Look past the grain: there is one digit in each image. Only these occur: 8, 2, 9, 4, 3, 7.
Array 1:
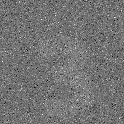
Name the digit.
3
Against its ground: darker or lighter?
lighter
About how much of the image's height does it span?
two thirds
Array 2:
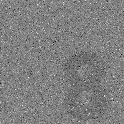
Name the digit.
8
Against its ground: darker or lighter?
darker
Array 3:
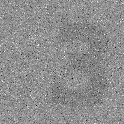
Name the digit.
3
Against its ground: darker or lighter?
darker
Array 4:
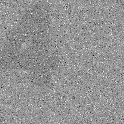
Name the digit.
4
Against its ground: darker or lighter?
darker
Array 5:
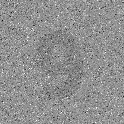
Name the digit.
9
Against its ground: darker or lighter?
darker
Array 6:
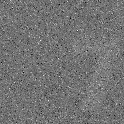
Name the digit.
7
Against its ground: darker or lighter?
lighter
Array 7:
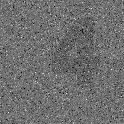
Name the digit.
4
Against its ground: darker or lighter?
darker
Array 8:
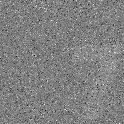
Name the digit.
7
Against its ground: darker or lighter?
lighter
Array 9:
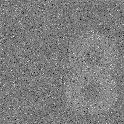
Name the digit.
8
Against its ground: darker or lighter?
lighter
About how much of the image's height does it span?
two thirds
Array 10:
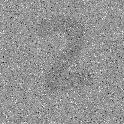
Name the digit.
2
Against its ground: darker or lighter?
darker
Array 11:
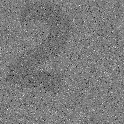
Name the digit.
2
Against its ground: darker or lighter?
darker
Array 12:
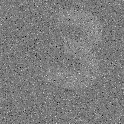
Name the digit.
3
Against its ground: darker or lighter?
lighter
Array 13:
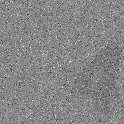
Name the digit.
4
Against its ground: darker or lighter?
darker
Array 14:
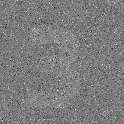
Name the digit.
3
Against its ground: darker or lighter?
lighter
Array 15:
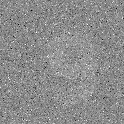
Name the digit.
9
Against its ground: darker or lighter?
lighter
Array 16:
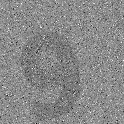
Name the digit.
9
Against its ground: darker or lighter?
darker
